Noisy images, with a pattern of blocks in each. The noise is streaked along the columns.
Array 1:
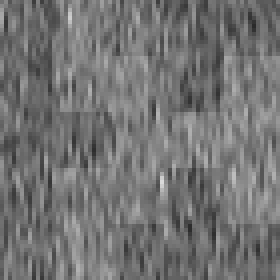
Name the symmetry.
top and bottom mirror each other
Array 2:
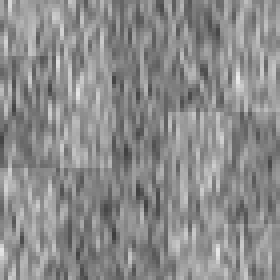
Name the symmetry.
the same after a half turn
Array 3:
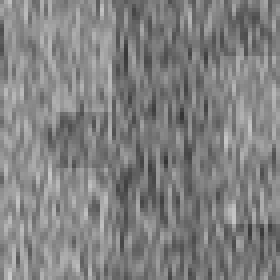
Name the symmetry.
top and bottom mirror each other
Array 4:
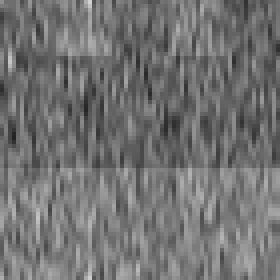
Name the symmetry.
left and right mirror each other
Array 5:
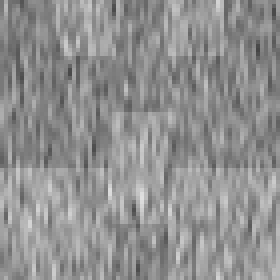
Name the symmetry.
left and right mirror each other
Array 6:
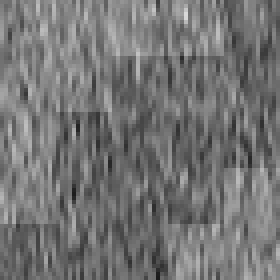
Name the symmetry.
mirrored about the diagonal from the top left
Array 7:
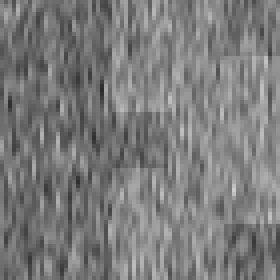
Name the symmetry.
top and bottom mirror each other
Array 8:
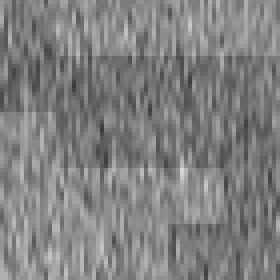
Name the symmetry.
no symmetry
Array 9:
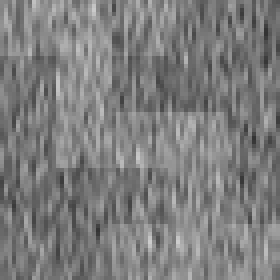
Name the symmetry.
the same after a half turn
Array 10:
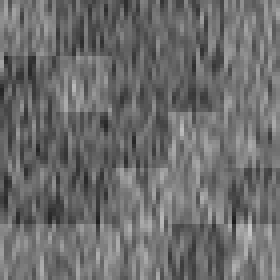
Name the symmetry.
mirrored about the diagonal from the top left
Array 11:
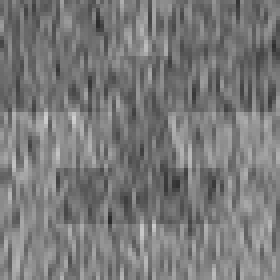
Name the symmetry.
left and right mirror each other
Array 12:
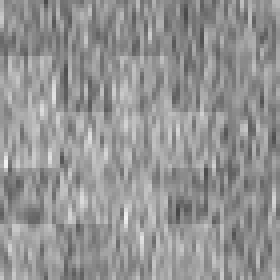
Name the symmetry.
mirrored about the diagonal from the bottom left
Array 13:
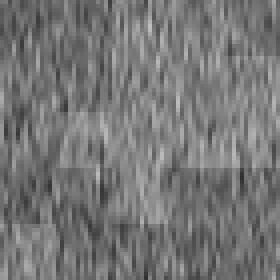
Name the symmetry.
mirrored about the diagonal from the bottom left
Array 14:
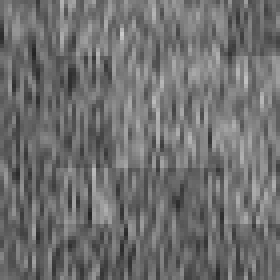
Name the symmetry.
mirrored about the diagonal from the bottom left
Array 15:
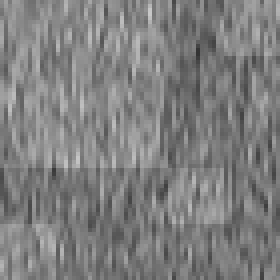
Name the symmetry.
mirrored about the diagonal from the top left
